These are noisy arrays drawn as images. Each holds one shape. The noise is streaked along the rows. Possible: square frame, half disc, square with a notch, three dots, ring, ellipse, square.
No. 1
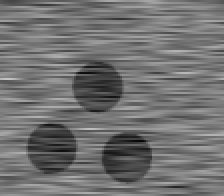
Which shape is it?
three dots
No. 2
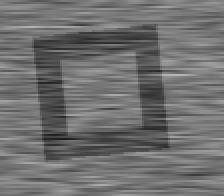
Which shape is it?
square frame
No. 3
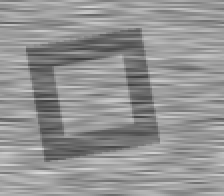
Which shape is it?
square frame
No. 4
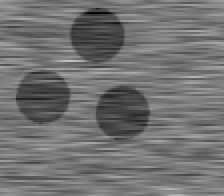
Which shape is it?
three dots
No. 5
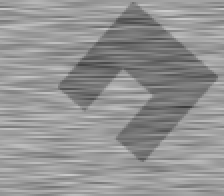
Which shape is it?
square with a notch
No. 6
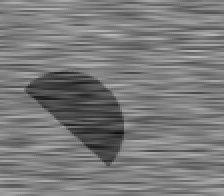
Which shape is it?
half disc
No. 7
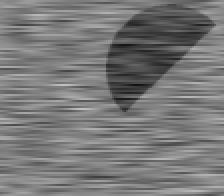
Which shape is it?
half disc
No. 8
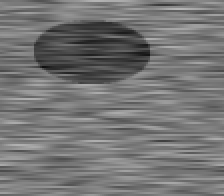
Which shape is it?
ellipse
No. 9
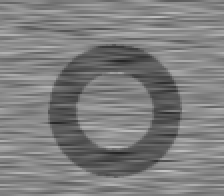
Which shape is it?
ring
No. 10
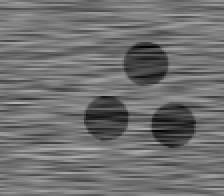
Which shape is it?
three dots
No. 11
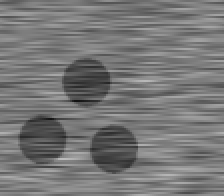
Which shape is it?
three dots
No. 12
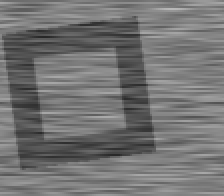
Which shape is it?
square frame
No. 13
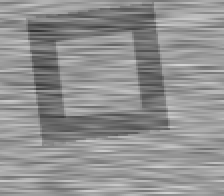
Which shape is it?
square frame
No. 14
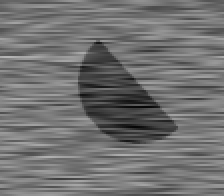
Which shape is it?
half disc
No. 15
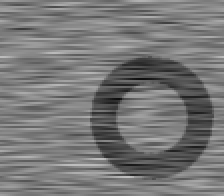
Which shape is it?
ring
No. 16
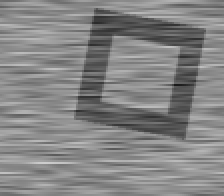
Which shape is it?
square frame
